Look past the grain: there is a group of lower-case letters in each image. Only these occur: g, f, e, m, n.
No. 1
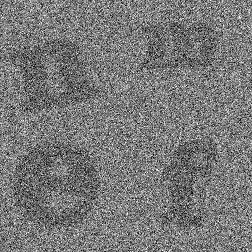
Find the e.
bottom left
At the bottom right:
f
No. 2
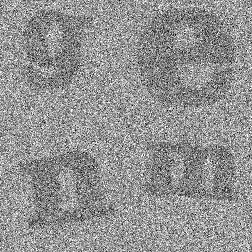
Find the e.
top right
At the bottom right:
m
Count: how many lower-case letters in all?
4
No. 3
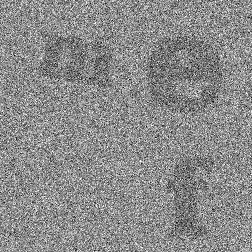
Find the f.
bottom right
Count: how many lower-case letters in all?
3
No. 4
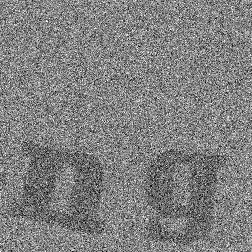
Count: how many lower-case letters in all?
2
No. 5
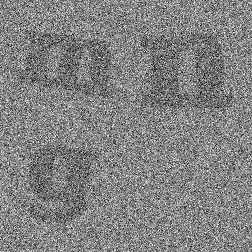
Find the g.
bottom left
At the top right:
n
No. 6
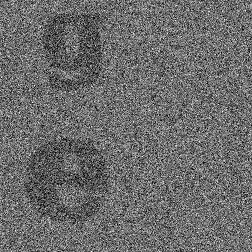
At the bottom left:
e
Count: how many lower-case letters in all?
2
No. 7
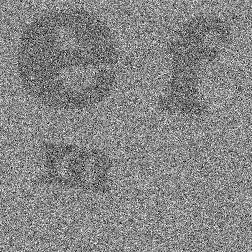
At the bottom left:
m
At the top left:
e
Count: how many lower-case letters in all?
3
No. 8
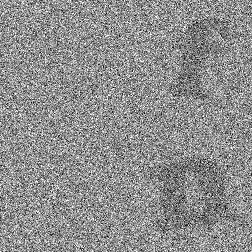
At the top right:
f
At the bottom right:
n
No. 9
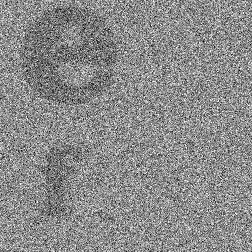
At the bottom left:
f
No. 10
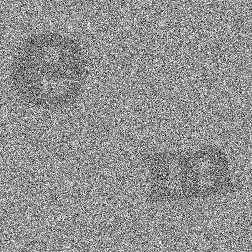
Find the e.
top left
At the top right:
nothing
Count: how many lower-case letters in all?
2
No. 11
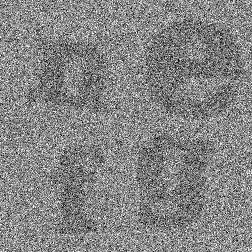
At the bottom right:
g
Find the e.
top right
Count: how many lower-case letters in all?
4
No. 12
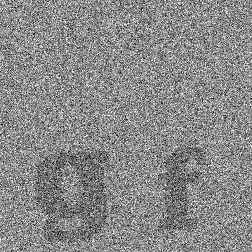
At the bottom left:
g
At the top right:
nothing
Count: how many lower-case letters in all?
2
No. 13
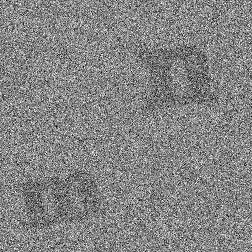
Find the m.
bottom left
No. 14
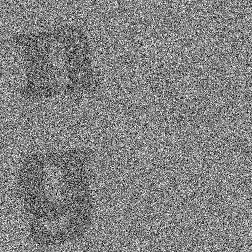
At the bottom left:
g
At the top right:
nothing
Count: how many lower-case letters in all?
2
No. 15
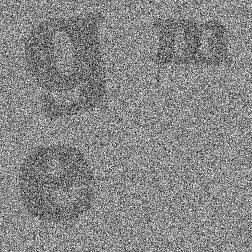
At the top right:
m
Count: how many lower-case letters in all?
3
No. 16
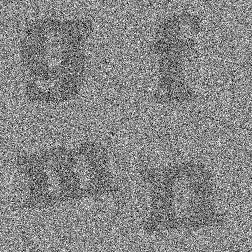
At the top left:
g
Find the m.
bottom left
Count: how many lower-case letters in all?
4
